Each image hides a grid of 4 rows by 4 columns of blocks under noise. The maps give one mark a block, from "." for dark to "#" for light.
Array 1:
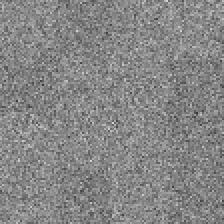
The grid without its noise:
# . # #
. # # .
# # # .
# . # .
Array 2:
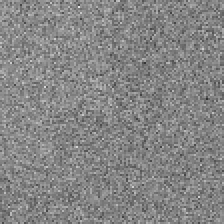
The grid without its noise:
# # . .
# # . .
# . . .
. . . .
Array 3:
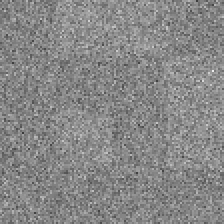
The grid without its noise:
. # # .
. . . #
. # . #
. . . .
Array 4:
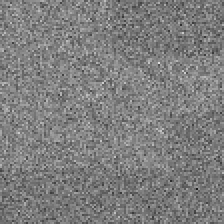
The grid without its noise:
# # . .
# # # #
# # # .
. . . .
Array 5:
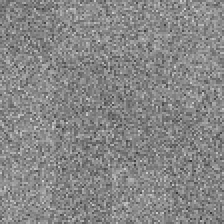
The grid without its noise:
. # # #
# . . #
# . . .
# . # .
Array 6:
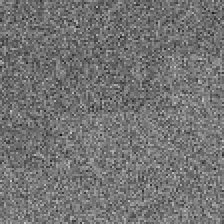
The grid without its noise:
. . . .
. . . #
. # # #
# # # #
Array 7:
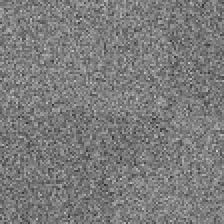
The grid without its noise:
# # # .
# # # .
. . . #
. . # #
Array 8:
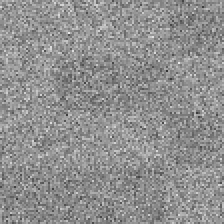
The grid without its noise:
# # # .
# . . #
# # # .
. . . #
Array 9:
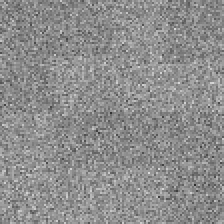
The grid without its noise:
. . # .
. # # #
# . . .
# # # .
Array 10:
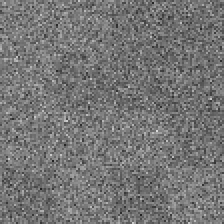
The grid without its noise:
# # . .
# . . .
# # # .
. # . #
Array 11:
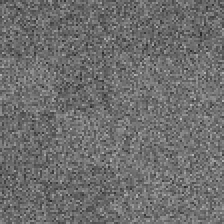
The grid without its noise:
. . . .
# . # #
. # # #
. . # #
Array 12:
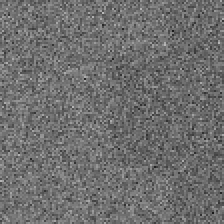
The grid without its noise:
# # # .
# # . .
# # . .
# # # .
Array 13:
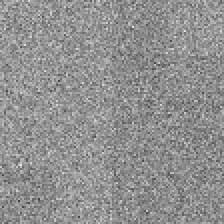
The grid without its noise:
# # . #
# # . .
# # . .
. # . .
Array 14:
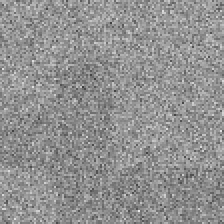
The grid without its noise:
# # # #
# . # #
. . # #
# . . .
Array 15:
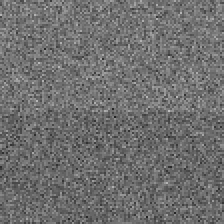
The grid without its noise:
# # # #
# # # #
. . . .
. . . .
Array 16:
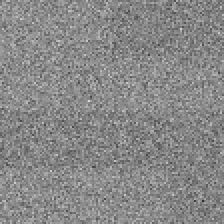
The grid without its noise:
# # . .
# # # #
. . . .
# # # .
